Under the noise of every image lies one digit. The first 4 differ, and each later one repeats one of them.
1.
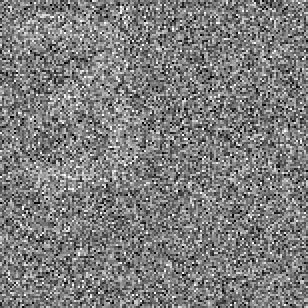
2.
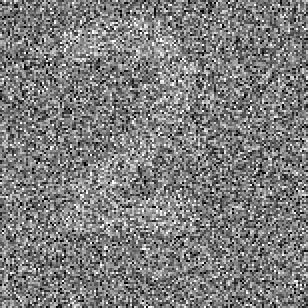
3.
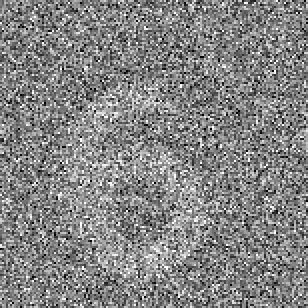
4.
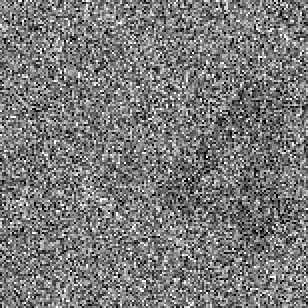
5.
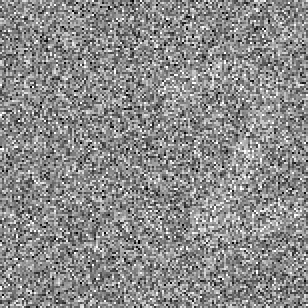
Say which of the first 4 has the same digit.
2
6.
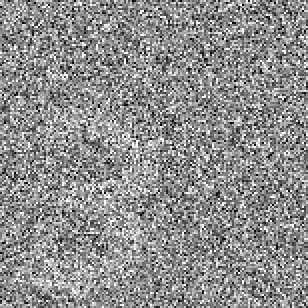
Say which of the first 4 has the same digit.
1
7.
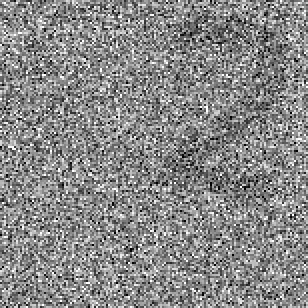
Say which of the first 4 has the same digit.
2
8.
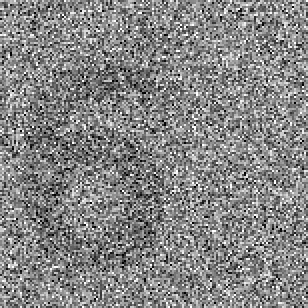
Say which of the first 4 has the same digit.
3
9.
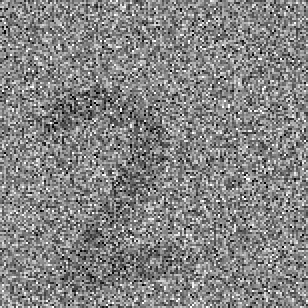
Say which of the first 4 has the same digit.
2
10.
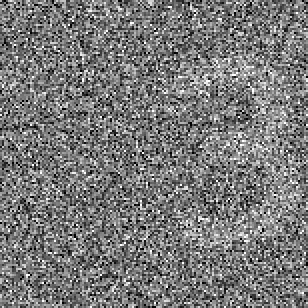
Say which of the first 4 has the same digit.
1
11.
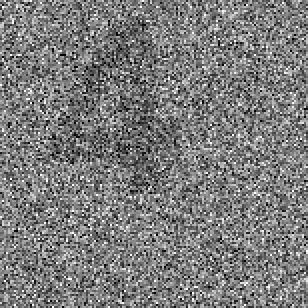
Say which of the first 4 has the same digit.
4
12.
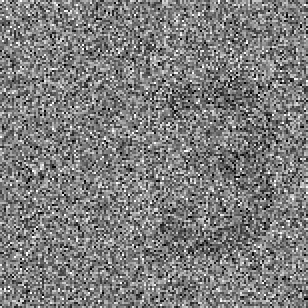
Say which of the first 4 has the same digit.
1
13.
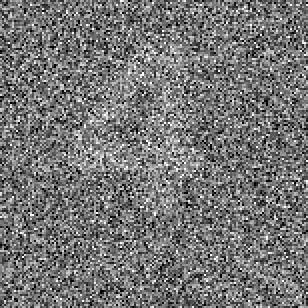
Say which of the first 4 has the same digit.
4
